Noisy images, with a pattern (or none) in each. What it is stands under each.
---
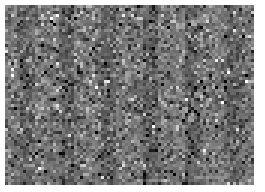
vertical stripes
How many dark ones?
6
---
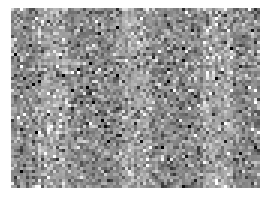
vertical stripes
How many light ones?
3
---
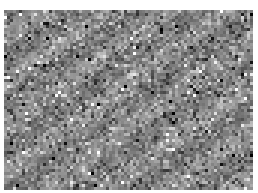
diagonal stripes
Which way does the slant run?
bottom left to top right
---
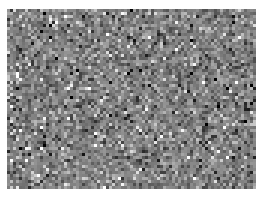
only noise
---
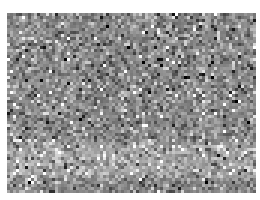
one horizontal stripe
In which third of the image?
bottom
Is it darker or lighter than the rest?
lighter
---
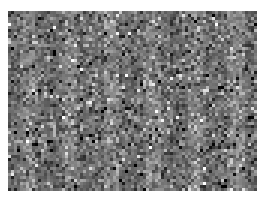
vertical stripes
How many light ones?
6
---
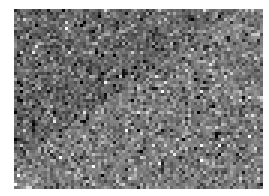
a sharp edge
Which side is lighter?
bottom right
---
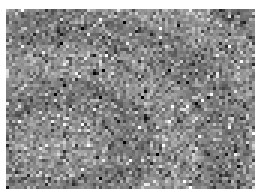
rings round one point
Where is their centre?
bottom left
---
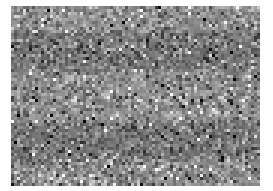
horizontal stripes
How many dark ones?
2
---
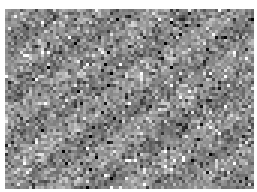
diagonal stripes
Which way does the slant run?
bottom left to top right
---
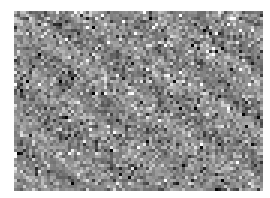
diagonal stripes
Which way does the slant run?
top left to bottom right
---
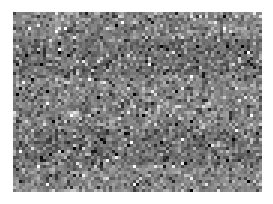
horizontal stripes
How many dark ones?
2
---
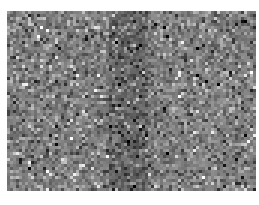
one vertical stripe
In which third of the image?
middle
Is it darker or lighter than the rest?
darker
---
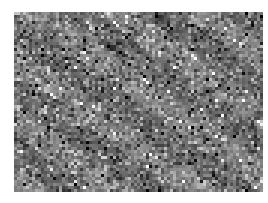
diagonal stripes
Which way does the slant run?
top left to bottom right
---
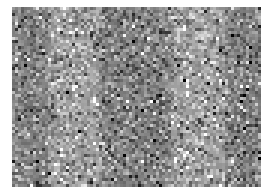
vertical stripes
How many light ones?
2
